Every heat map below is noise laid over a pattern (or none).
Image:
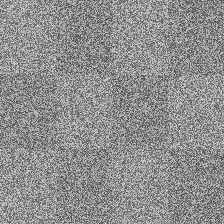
a checkerboard
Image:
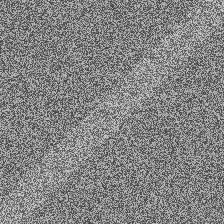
a diagonal band
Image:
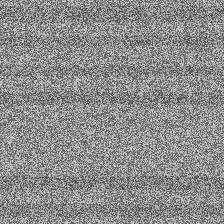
bands of rows
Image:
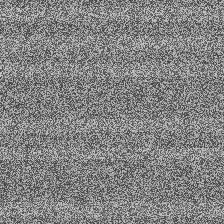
bands of rows
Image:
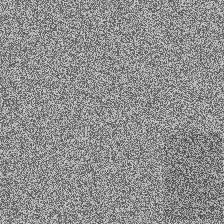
one block
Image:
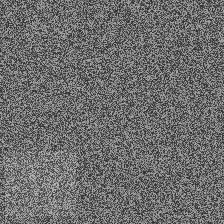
one block
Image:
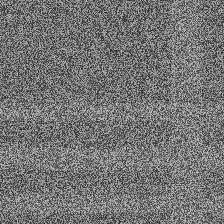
bands of rows crossing bands of columns
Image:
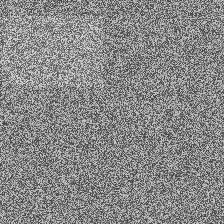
one block
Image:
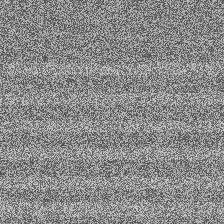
bands of rows
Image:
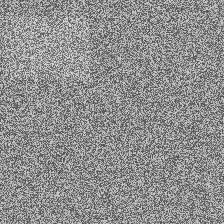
one block
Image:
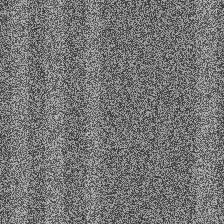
bands of columns
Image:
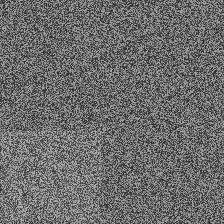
one block
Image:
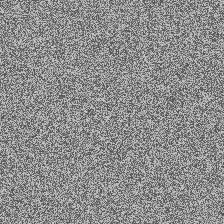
only noise
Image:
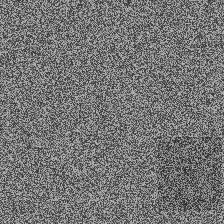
one block
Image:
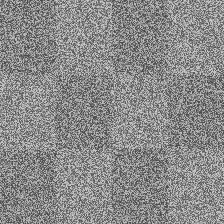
a checkerboard
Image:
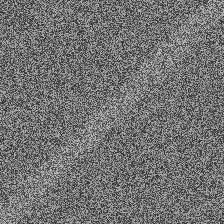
a diagonal band
